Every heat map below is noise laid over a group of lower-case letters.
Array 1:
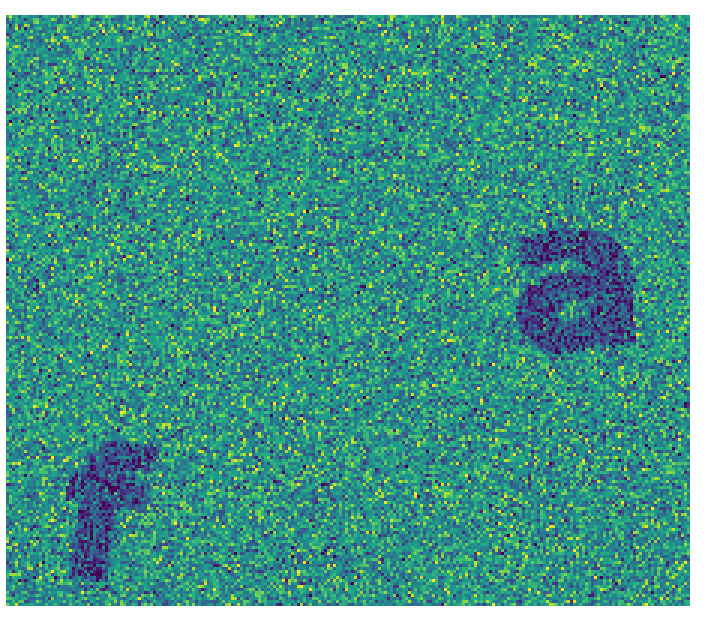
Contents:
middle right: a; bottom left: f
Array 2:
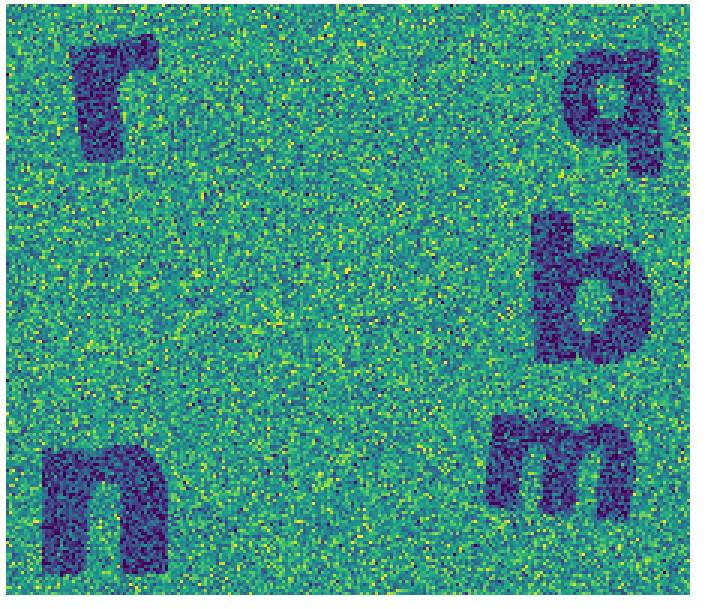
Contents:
top left: r; top right: q; middle right: b; bottom left: n; bottom right: m
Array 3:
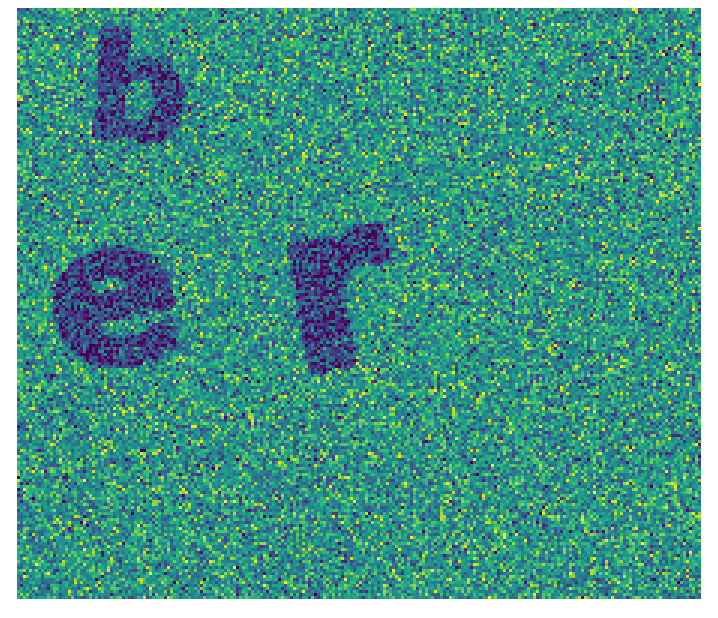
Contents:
top left: b; middle left: e; centre: r
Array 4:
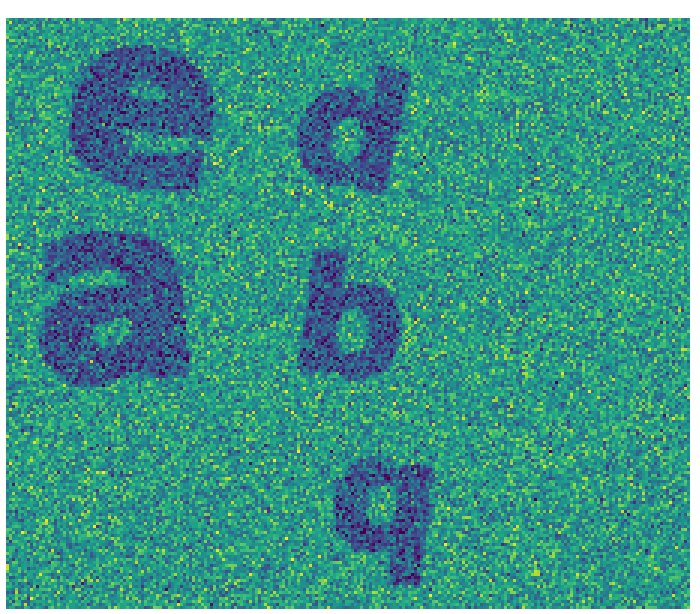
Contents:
top left: e; top middle: d; middle left: a; centre: b; bottom middle: q
